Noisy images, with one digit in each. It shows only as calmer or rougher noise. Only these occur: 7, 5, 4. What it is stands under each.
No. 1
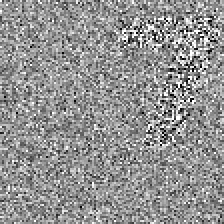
rough 7
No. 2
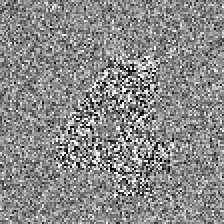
rough 4
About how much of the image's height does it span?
two thirds
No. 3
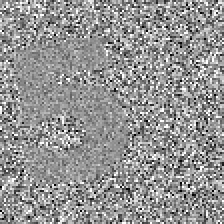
calm 5
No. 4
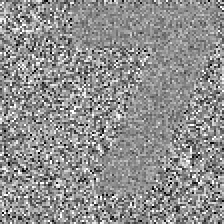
calm 7
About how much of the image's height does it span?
nearly all
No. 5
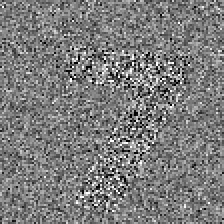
rough 7
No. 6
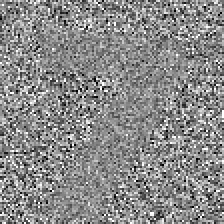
calm 7
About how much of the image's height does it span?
nearly all
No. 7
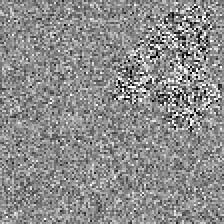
rough 4
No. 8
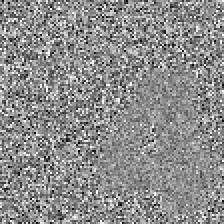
calm 4
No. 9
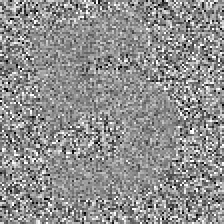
calm 5
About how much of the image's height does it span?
nearly all
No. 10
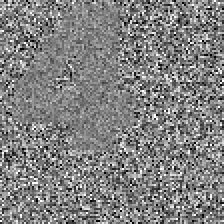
calm 4
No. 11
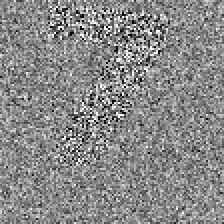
rough 7
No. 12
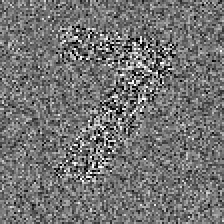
rough 7
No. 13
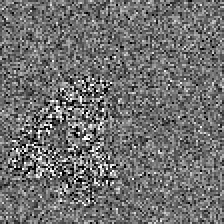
rough 4
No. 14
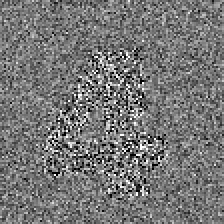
rough 4
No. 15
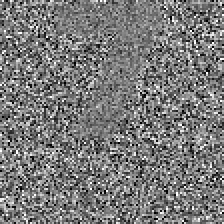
calm 7
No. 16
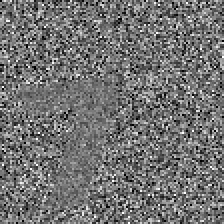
calm 7
